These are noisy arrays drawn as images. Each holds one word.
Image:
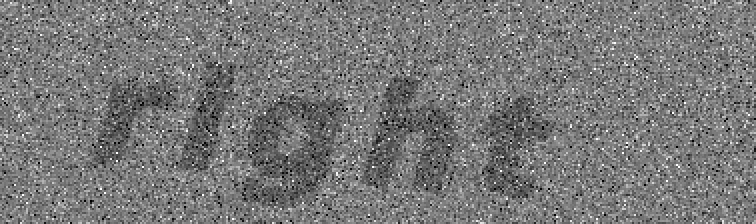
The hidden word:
right
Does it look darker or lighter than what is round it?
darker
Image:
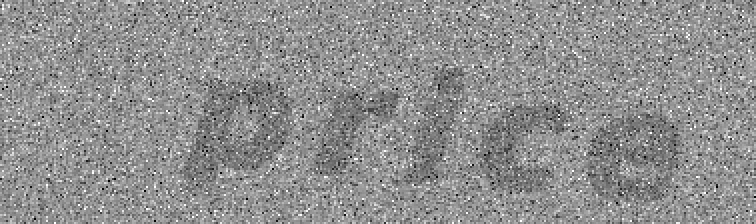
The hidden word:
price
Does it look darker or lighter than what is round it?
darker
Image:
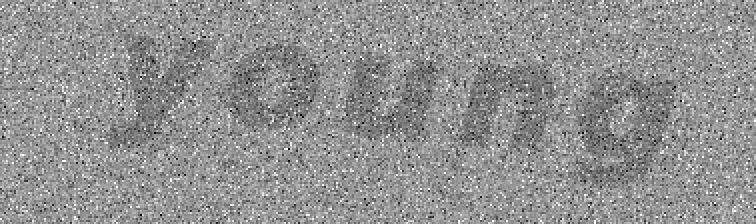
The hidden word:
young
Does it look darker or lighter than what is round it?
darker
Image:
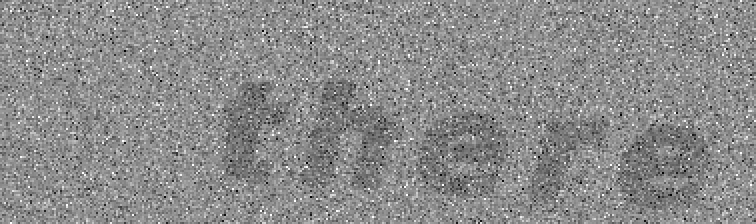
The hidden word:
there
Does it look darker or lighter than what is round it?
darker
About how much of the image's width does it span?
two thirds
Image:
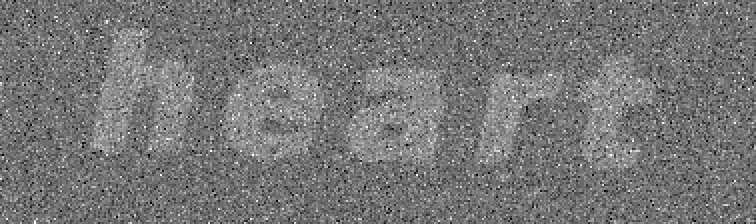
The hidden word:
heart
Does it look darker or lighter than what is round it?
lighter
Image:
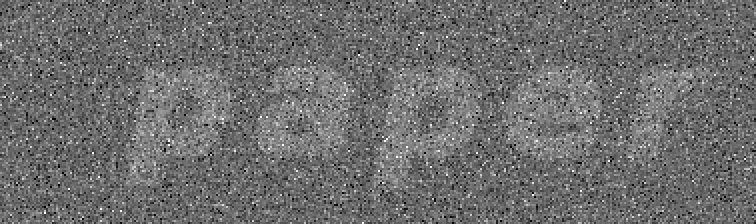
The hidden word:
paper
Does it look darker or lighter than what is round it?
lighter
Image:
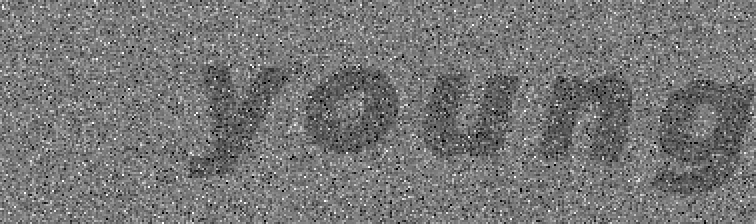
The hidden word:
young
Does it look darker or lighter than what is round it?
darker
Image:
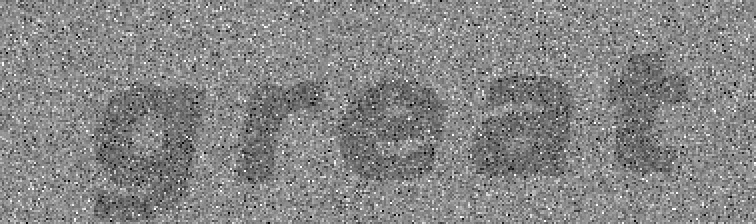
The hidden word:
great
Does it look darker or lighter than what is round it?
darker
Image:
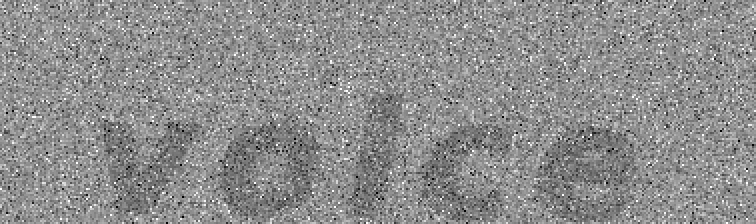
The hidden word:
voice
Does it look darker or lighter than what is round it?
darker
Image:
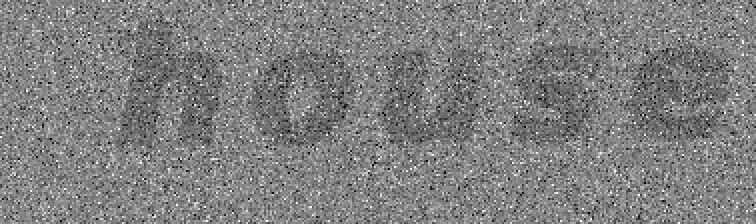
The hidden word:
house
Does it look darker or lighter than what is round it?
darker
